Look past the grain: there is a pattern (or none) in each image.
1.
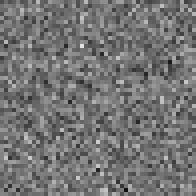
only noise
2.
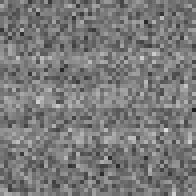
bands of rows
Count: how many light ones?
3
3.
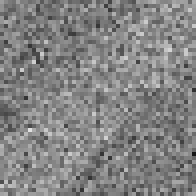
a diagonal band
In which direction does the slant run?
bottom left to top right
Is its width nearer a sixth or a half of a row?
a half
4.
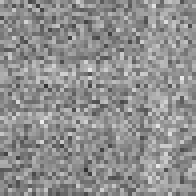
bands of rows crossing bands of columns
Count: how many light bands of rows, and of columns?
2 and 1
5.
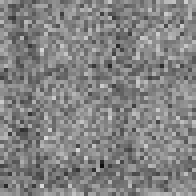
bands of rows crossing bands of columns
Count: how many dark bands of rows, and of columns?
2 and 2
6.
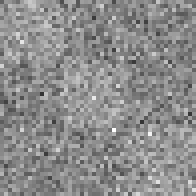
blocks along the diagonal
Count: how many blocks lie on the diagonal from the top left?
3
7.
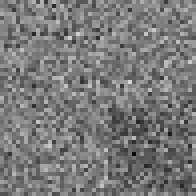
one block
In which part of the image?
bottom right
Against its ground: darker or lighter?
darker
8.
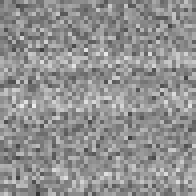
bands of rows
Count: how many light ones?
3
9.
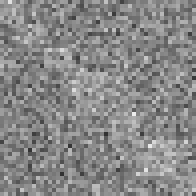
blocks along the diagonal
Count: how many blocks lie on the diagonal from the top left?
7
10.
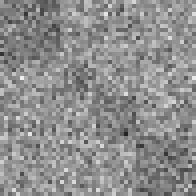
blocks along the diagonal
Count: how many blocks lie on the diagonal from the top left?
4
